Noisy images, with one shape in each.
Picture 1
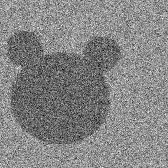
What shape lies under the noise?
bear's head
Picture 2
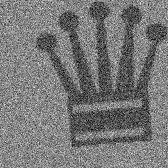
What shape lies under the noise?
chess queen
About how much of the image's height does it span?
nearly all
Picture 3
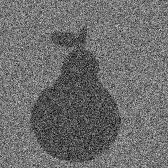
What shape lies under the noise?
pear
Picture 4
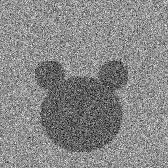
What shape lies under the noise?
bear's head
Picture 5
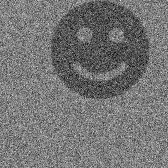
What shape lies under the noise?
smiling face
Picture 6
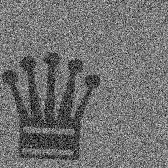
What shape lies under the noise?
chess queen
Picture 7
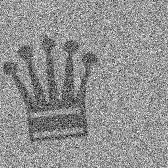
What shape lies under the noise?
chess queen
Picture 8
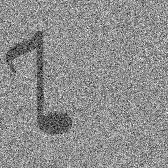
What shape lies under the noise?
musical note
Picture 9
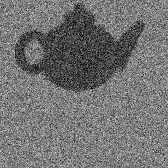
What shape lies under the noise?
teapot
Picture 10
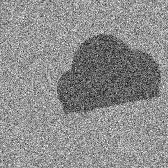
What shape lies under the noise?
cloud
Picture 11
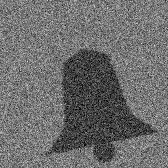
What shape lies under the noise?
bell
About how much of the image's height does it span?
two thirds
